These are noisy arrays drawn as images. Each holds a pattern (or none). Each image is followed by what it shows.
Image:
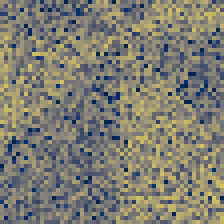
spokes from one point
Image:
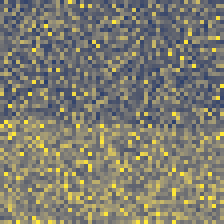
a sharp edge
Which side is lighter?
bottom
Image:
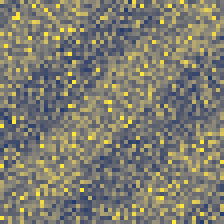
diagonal stripes
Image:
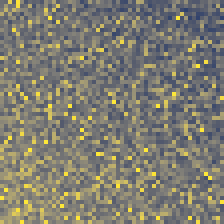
a smooth slope
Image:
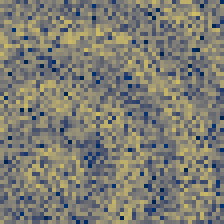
rings round one point
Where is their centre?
bottom left
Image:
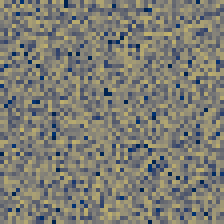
only noise
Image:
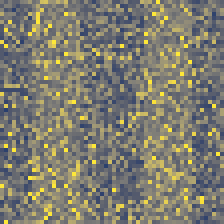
vertical stripes
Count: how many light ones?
2
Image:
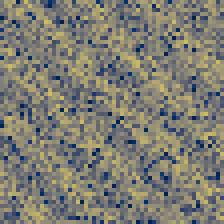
diagonal stripes
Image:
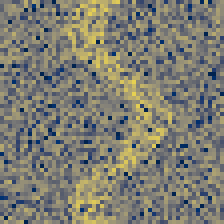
a wavy band
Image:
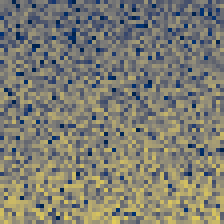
a smooth slope
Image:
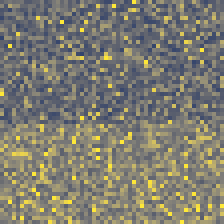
a sharp edge
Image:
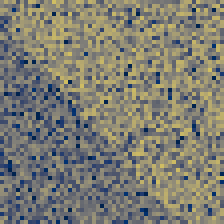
a sharp edge
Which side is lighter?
top right
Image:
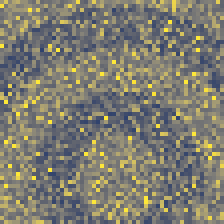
rings round one point
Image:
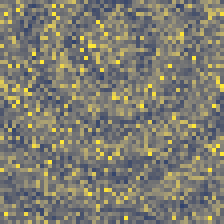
rings round one point
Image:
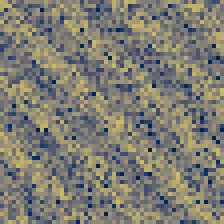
diagonal stripes
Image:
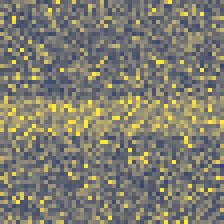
one horizontal stripe
